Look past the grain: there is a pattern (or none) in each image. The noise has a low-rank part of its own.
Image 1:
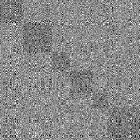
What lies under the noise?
blocks along the diagonal
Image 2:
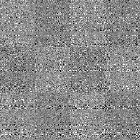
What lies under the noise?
a checkerboard
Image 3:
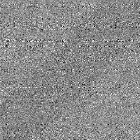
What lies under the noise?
a diagonal band
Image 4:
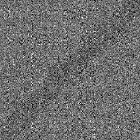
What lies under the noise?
a diagonal band
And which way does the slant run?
bottom left to top right
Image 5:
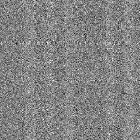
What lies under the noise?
bands of columns
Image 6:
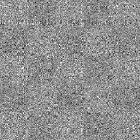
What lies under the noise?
a checkerboard
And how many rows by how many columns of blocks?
5 by 5
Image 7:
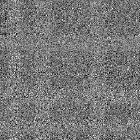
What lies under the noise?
bands of rows crossing bands of columns
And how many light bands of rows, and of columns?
3 and 3
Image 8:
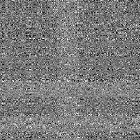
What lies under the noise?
bands of rows crossing bands of columns
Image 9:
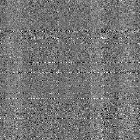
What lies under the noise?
bands of columns
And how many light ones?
3
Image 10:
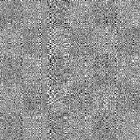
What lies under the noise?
a checkerboard
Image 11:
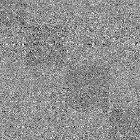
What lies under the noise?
blocks along the diagonal
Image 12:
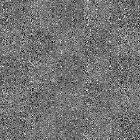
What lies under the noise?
a checkerboard
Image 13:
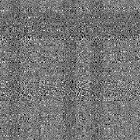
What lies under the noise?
bands of rows crossing bands of columns
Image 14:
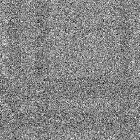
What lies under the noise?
bands of rows crossing bands of columns
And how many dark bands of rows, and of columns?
2 and 3
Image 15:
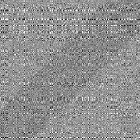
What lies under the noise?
a diagonal band
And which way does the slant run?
bottom left to top right
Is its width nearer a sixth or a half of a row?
a half
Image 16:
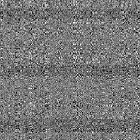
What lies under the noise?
bands of rows
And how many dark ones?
3
